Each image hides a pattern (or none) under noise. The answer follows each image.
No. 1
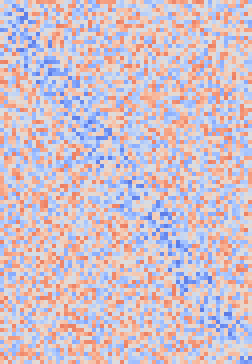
a diagonal band
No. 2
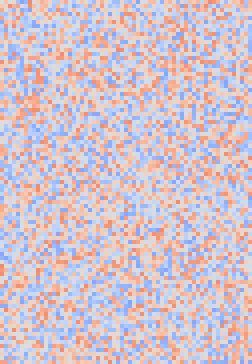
only noise
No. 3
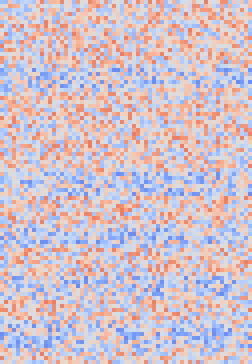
bands of rows
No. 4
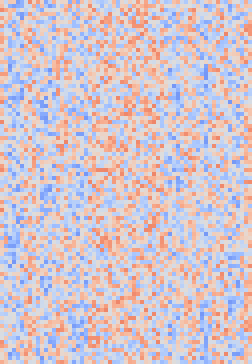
bands of columns
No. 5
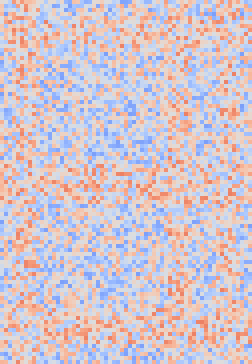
bands of rows crossing bands of columns
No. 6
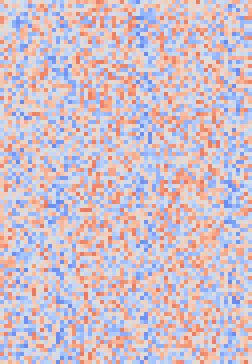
bands of columns
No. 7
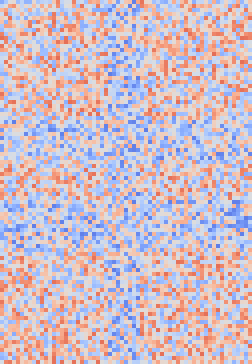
bands of rows crossing bands of columns
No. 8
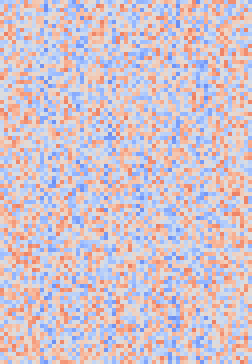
bands of columns
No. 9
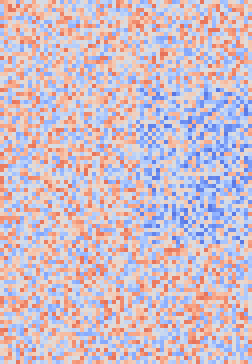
one block
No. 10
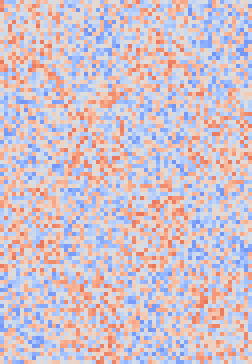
a checkerboard
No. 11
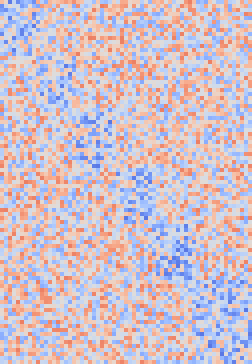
blocks along the diagonal
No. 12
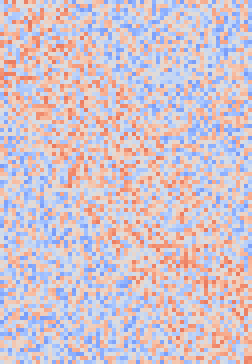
a diagonal band
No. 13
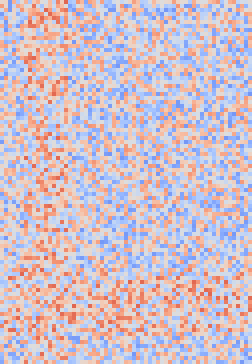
bands of rows crossing bands of columns
